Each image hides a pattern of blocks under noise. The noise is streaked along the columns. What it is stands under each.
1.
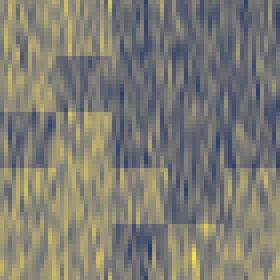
mirrored about the diagonal from the bottom left
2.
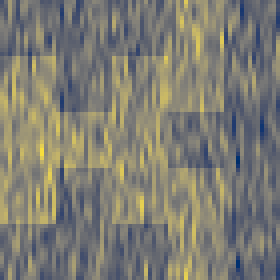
top and bottom mirror each other
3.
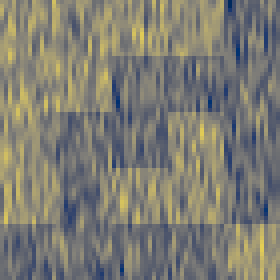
mirrored about the diagonal from the top left
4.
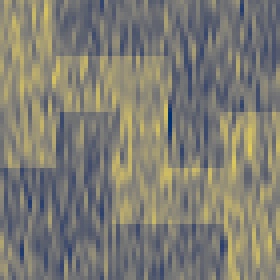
the same after a half turn
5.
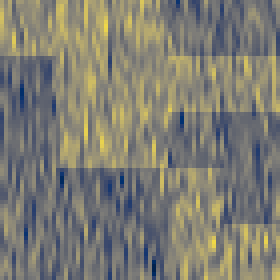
no symmetry
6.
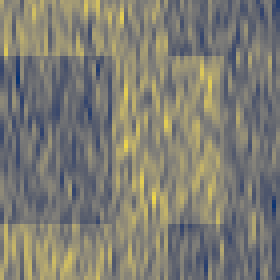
top and bottom mirror each other
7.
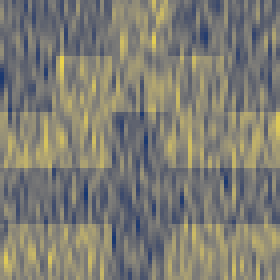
left and right mirror each other
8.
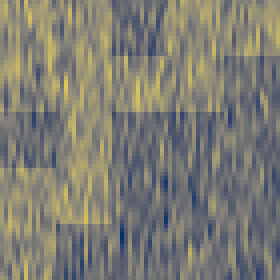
mirrored about the diagonal from the top left
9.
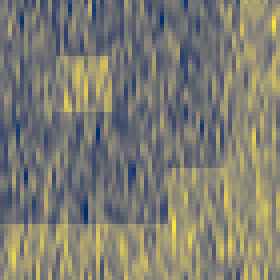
mirrored about the diagonal from the top left
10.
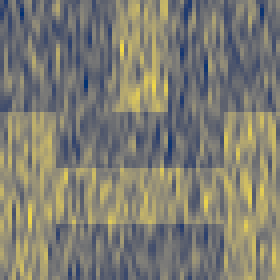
left and right mirror each other
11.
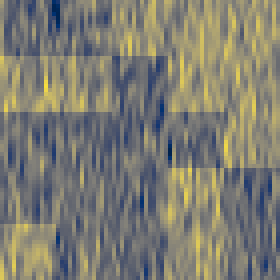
mirrored about the diagonal from the bottom left
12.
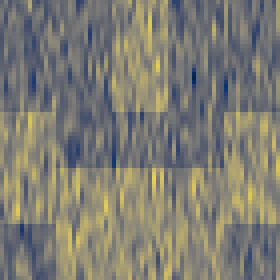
left and right mirror each other
